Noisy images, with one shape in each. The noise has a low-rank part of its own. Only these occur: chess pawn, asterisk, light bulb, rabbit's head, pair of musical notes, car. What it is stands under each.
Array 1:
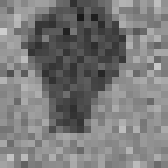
light bulb
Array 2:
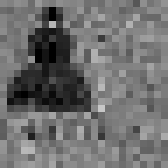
chess pawn
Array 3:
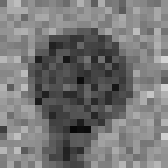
light bulb
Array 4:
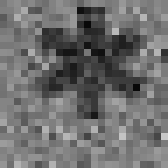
asterisk
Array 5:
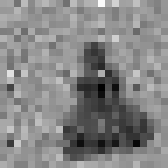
chess pawn
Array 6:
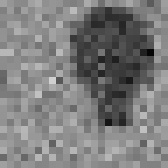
light bulb
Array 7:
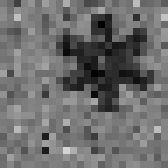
asterisk
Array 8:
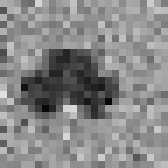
car
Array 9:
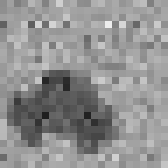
car
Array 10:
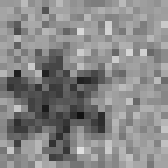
asterisk
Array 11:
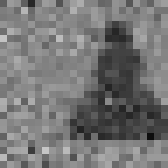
chess pawn
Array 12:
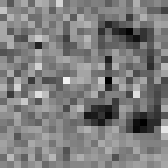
pair of musical notes
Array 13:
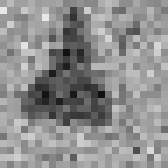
chess pawn
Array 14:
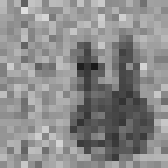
rabbit's head
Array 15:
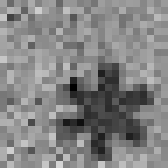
asterisk
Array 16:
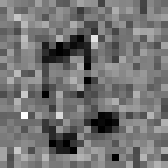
pair of musical notes
